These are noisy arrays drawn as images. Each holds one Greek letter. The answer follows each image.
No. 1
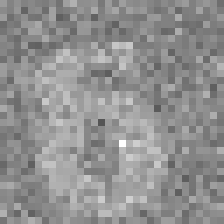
delta
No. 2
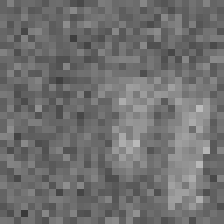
eta
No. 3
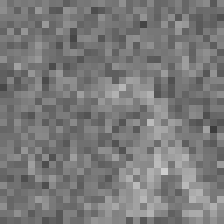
lambda
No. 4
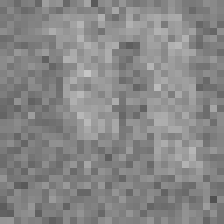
eta
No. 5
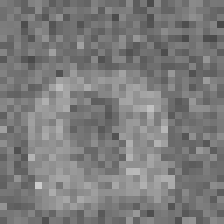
omega
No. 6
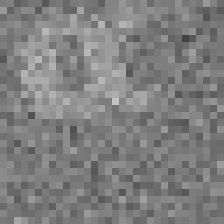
alpha
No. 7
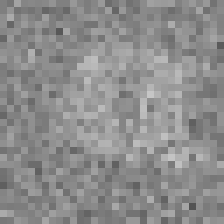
alpha
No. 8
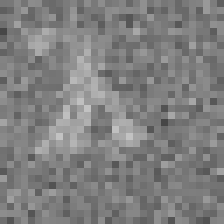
lambda
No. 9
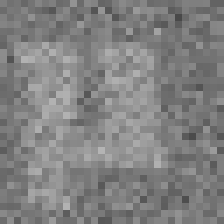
mu
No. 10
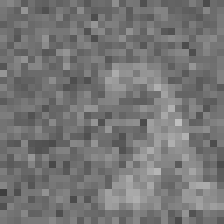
lambda
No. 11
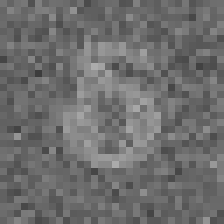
delta
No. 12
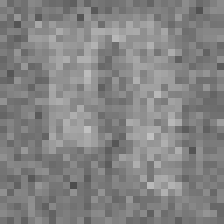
eta
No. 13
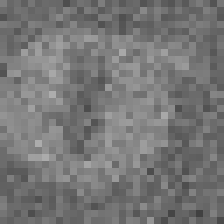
sigma
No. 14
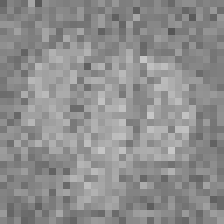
phi
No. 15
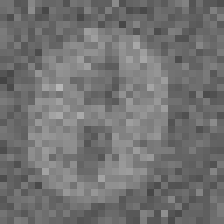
theta
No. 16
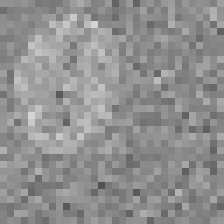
theta
